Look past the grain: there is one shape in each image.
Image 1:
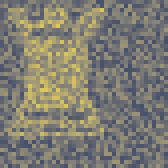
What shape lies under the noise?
chess rook
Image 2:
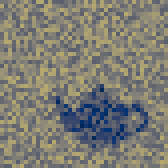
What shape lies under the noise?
teapot
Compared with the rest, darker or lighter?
darker
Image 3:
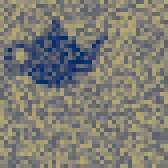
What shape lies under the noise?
teapot
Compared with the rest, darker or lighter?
darker
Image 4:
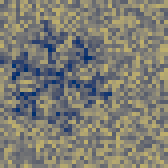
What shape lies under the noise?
snowflake
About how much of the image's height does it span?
two thirds
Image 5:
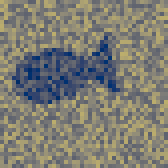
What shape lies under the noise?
fish
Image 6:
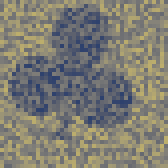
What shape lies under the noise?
club
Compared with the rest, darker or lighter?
darker
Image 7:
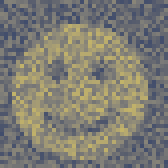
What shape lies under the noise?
smiling face
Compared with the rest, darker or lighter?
lighter
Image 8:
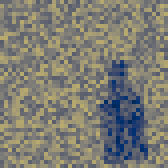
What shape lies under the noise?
bottle
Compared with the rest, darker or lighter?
darker
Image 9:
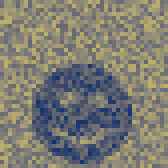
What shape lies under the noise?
smiling face
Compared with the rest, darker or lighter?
darker
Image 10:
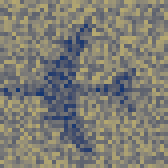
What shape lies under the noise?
airplane
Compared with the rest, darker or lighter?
darker
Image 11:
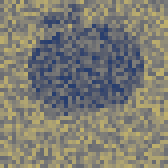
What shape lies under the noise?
apple
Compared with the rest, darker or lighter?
darker
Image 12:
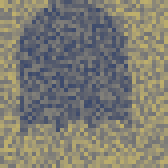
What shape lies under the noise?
ghost
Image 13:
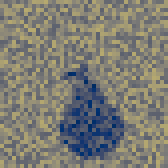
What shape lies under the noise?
pear
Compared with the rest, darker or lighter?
darker
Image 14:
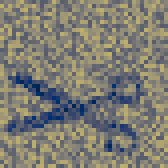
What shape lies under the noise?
pair of scissors
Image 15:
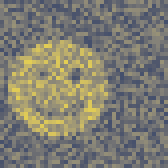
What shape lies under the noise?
smiling face
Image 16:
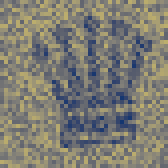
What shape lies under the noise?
chess queen
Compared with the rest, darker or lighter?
darker
